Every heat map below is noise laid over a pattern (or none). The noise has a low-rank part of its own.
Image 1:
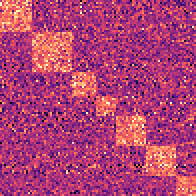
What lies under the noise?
blocks along the diagonal
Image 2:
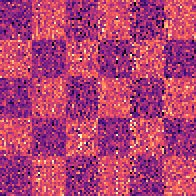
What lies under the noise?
a checkerboard
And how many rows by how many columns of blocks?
5 by 6
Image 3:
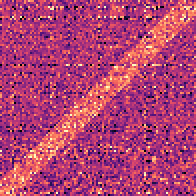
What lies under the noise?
a diagonal band
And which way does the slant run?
bottom left to top right
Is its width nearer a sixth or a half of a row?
a sixth
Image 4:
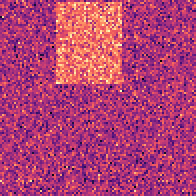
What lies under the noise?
one block
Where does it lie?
top middle
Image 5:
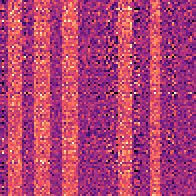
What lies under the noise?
bands of columns
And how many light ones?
5
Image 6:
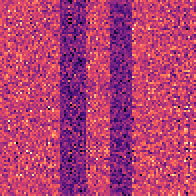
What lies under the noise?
bands of columns
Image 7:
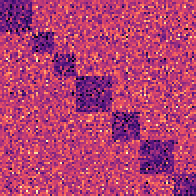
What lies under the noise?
blocks along the diagonal
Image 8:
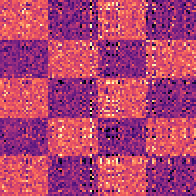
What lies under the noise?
a checkerboard
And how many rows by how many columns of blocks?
5 by 4
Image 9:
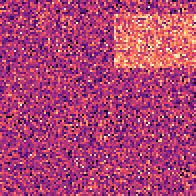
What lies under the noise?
one block
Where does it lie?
top right
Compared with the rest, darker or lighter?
lighter
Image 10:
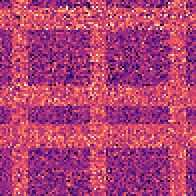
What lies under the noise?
bands of rows crossing bands of columns
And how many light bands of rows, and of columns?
3 and 3
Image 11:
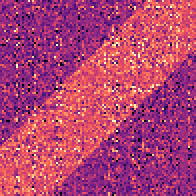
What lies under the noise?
a diagonal band
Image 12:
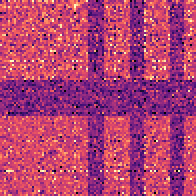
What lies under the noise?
bands of rows crossing bands of columns
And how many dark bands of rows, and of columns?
1 and 3
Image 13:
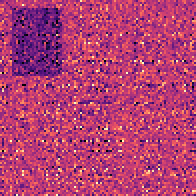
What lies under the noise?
one block
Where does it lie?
top left
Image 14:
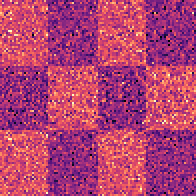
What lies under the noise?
a checkerboard
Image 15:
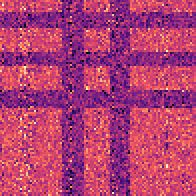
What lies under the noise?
bands of rows crossing bands of columns
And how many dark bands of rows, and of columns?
3 and 2
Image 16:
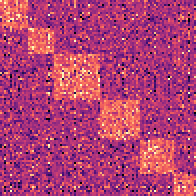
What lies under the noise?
blocks along the diagonal
